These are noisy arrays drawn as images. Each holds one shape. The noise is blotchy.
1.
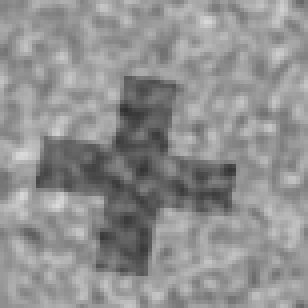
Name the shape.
cross
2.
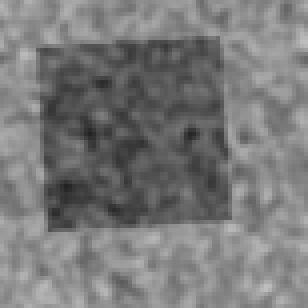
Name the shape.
square
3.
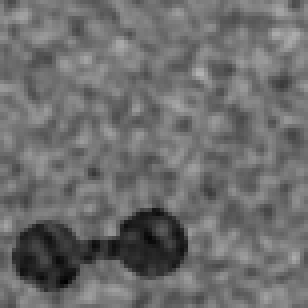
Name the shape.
dumbbell
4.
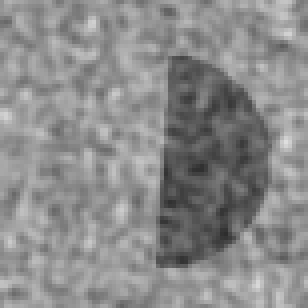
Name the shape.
half disc
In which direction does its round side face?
right
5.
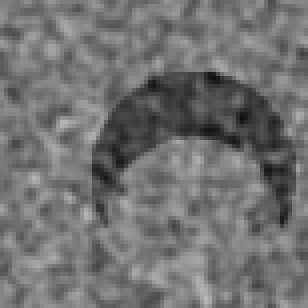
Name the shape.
crescent
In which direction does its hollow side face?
down
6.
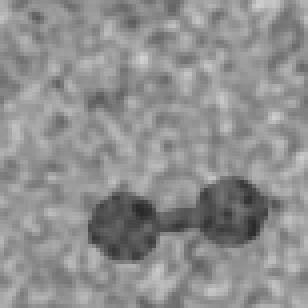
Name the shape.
dumbbell
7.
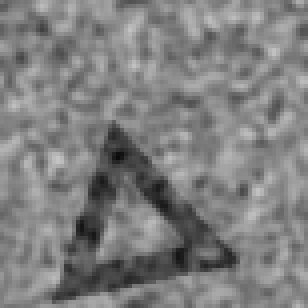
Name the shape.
triangle frame
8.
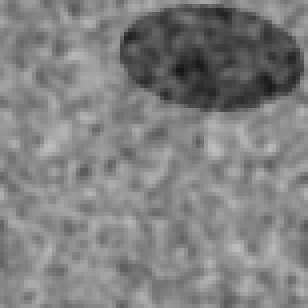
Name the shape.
ellipse
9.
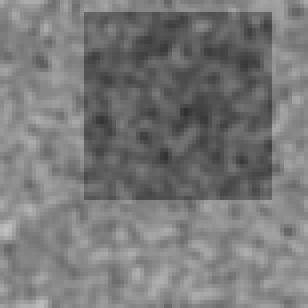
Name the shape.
square
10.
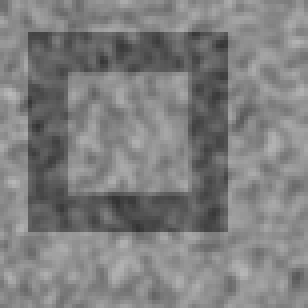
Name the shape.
square frame
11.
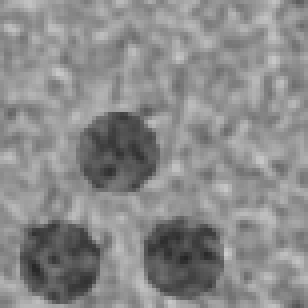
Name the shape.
three dots
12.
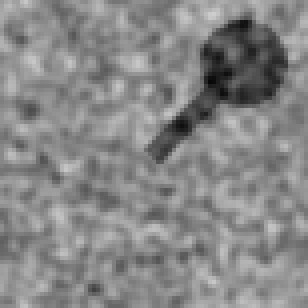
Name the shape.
lollipop
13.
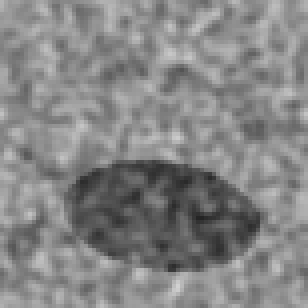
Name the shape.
ellipse
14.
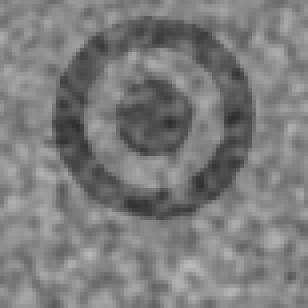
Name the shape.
bullseye
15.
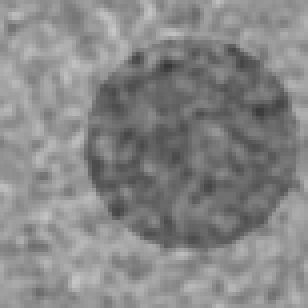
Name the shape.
disc
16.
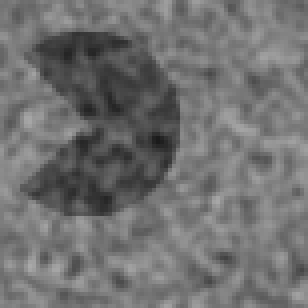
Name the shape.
disc with a wedge cut out
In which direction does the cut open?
left
